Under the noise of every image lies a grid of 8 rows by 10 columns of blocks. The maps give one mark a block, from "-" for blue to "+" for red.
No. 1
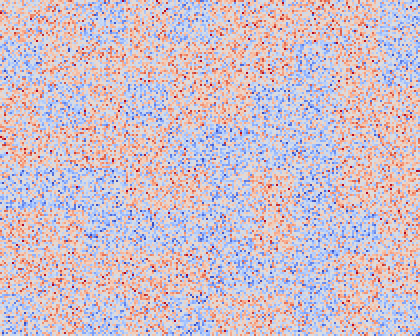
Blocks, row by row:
+ + - + - + + + + -
- + + + + + + - + -
+ - + - + + - - + +
+ + + + - - - - + +
- - - + + - + - + +
+ + - - - - + - - +
+ + + + + - - - + +
- + - + - + + - + -
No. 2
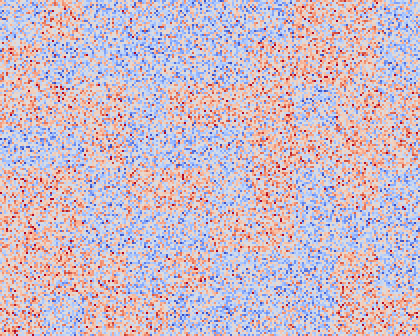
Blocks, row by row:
- + - - - - - + + -
+ - - - - - + + + -
+ + + - + + + - + +
- - + - - - + + + +
+ + - + + - + - + -
+ + - - - + + - - -
+ + + - + - - - + -
+ - + + - - - - + +
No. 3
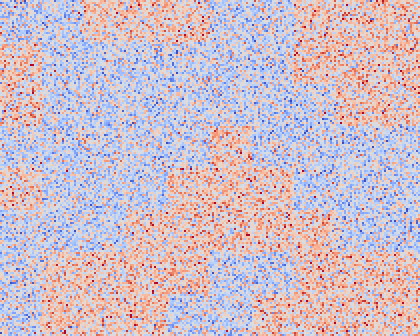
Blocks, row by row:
- - + + + - - + + +
+ - - - - - - + + +
+ - - - - - - - + +
- - - - - + - - - -
+ - - - + + + - - -
- - - + + + + + - -
- + + + + - - + + +
- + + + - - + + + +
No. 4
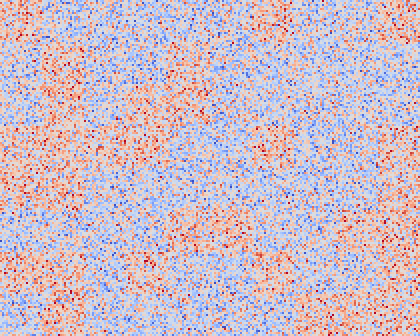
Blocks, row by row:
+ - - - - - + - - +
- + - - + - - - - -
- + - + + - - - - -
+ + + + - - + - - +
+ + - - - - - - - +
- - - - + + - - + +
+ + - + - - + - - +
- + - - - - - + + +
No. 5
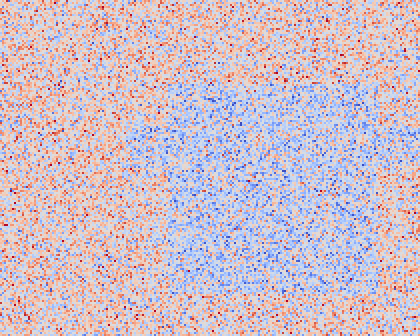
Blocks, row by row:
+ + + + + + + + + +
+ + + + + + + + + +
+ + + + - - - - - +
+ + + - - - - - - -
+ + + + - - - - - +
+ + + + - - - - - +
+ + + + - - - - - +
+ + + + + + + + + +
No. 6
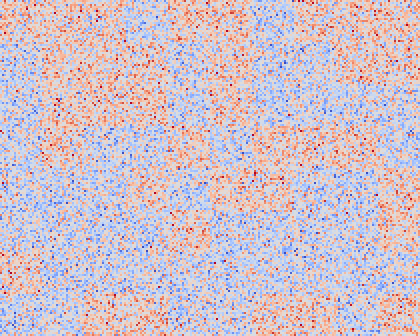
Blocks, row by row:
+ + + - + + - + + +
- + + + - + - - + +
- + + + - + - - - -
- + - - + - + + + -
- - - + - + + - - +
- - - - + - - - - +
+ - - - - - - - - -
- - + + - - + + - +
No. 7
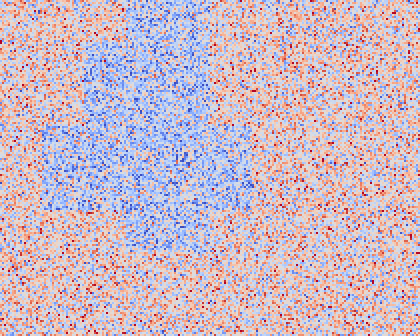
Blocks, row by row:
+ + + - - + + + + +
+ + - - - + + + + +
+ + - - - + + + + +
+ - - - - - + + + +
+ - - - - - + + + +
+ + + - - + + + + +
+ + + + + + + + + +
+ + + + + + + + + +
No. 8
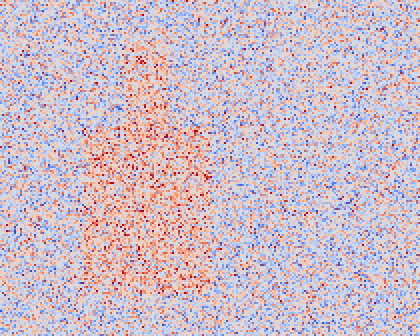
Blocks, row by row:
- - - - - - - - - -
- - - + - - - - - -
- - - + - - - - - -
- - + + + - - - - -
- - + + + - - - - -
- - + + + - - - - -
- - + + + - - - - -
- - - - - - - - - -
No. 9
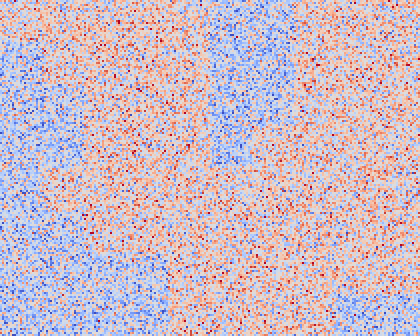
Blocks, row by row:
+ + + + + - - + + +
- + + + + - - + + +
- - + + + - - + + +
- - + + + - + + + +
- + + + + + + + + +
- - + + + + + + + +
- - - - + + + + + +
- - - - + + + + - -
